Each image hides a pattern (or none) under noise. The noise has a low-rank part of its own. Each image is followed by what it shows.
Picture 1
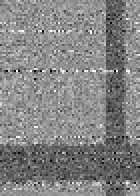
bands of rows crossing bands of columns
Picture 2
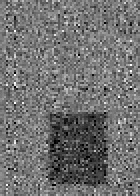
one block
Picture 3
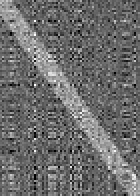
a diagonal band
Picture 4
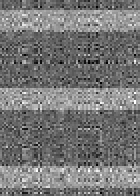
bands of rows
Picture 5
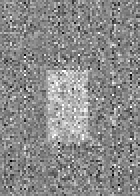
one block
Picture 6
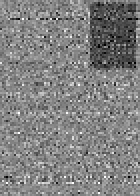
one block
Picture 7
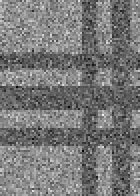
bands of rows crossing bands of columns
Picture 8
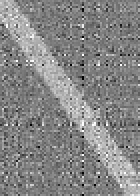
a diagonal band
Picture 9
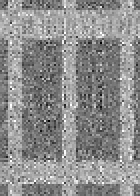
bands of rows crossing bands of columns
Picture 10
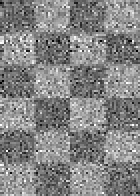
a checkerboard
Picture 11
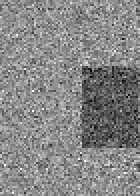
one block
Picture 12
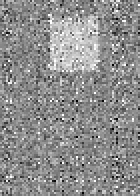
one block
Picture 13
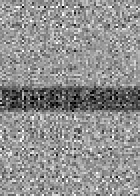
one band of rows
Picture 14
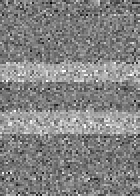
bands of rows
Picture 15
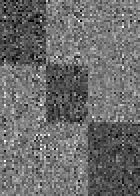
blocks along the diagonal
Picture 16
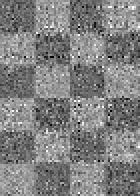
a checkerboard
